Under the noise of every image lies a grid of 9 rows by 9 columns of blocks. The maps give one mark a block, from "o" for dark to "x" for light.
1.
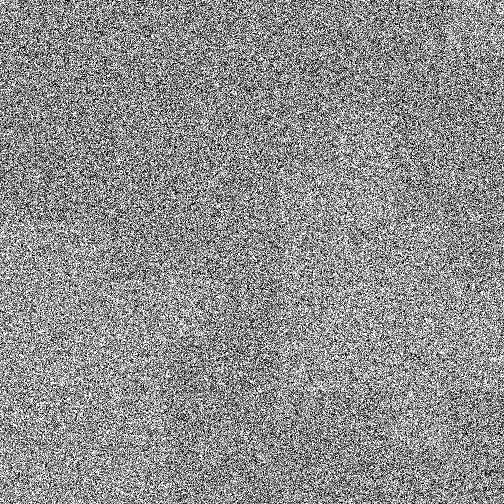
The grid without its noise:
oooooooox
ooooooooo
ooooooxoo
oooooxxoo
xxoooxxxo
xxxxoxxxx
xxxooxxxx
xxxooooxo
xxxoooooo
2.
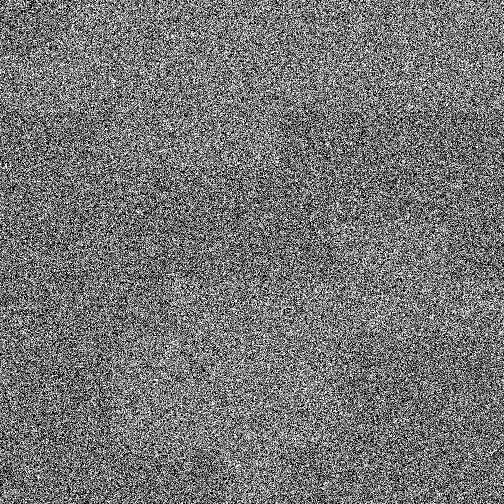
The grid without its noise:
oxxxxxxxx
xxxxxxxxx
ooxxxoooo
ooooooooo
ooooooxxo
oooxxxxxx
ooxxxxooo
ooxxxxooo
ooooxoooo
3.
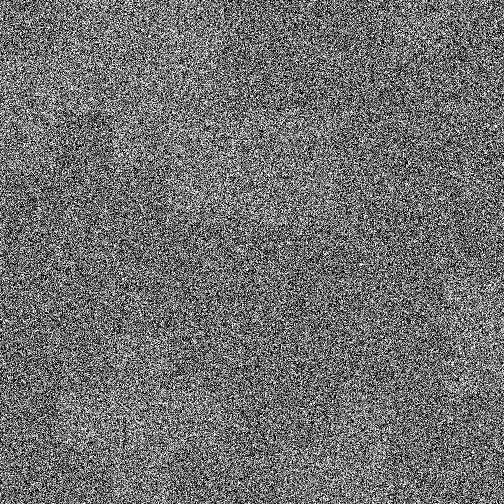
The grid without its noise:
oxxxoooxo
xxxxooooo
xoxxxxooo
oooxxxooo
ooooooooo
oooooooox
ooxooooox
oxxxooxoo
ooxooxxoo
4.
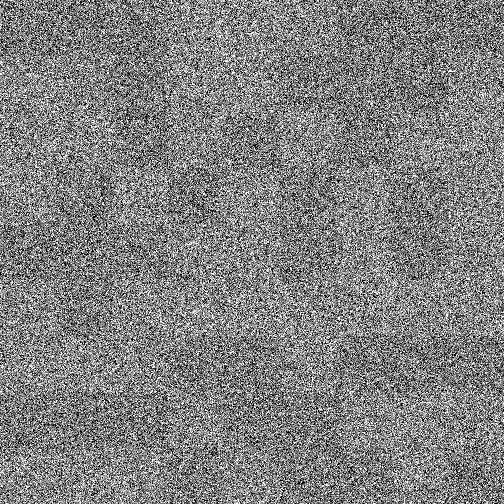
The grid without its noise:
oooxxxooo
xxoxxooox
xxoxoxoxx
xoxoxoxox
oooxxoxox
xoxxxxxxx
xxxooxooo
oooxooxxx
xxxoxooxo
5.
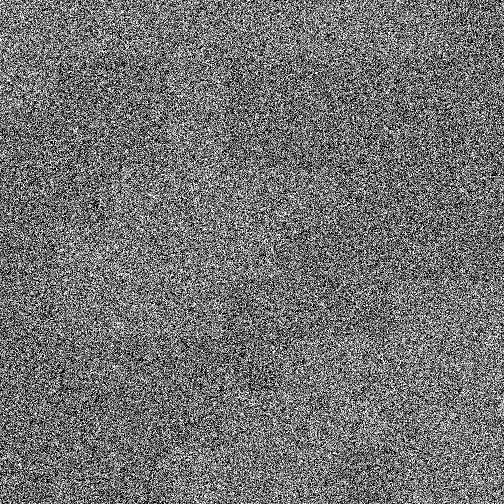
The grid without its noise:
xxxxxxxxo
xooxooooo
oooxooooo
ooxxxxooo
oxxxxoooo
oxxxoooxx
oooooxxxx
ooooxxxxx
oooxxxoxx
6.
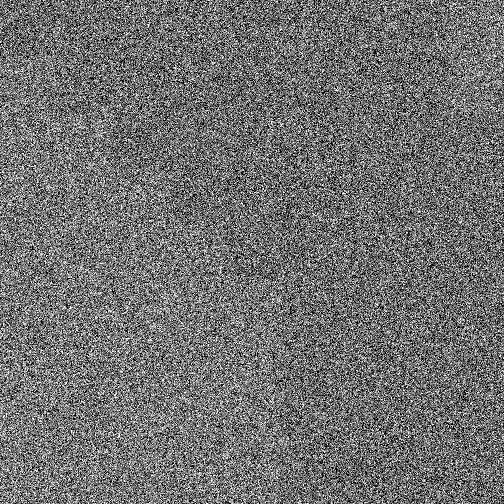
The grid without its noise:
oooooooox
xooooooox
xxooooooo
xxxoooooo
xxxxooooo
xxxxxoooo
xxxxxoooo
xxxxxoooo
xxxxxoooo
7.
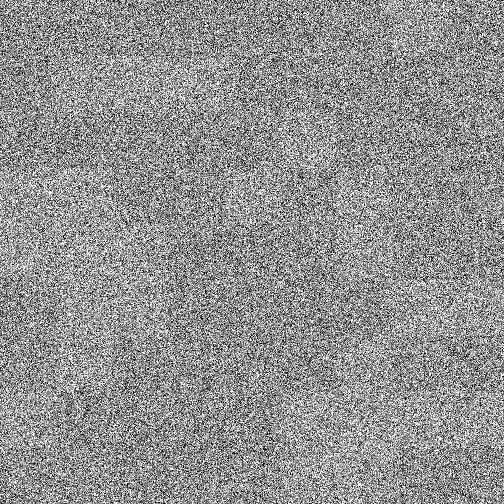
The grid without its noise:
oooooooxo
oxxxooooo
oooooxooo
xxooxoxoo
xxxoooxoo
oxxooooxx
oxooooxoo
xooooxxxx
oooooxxoo
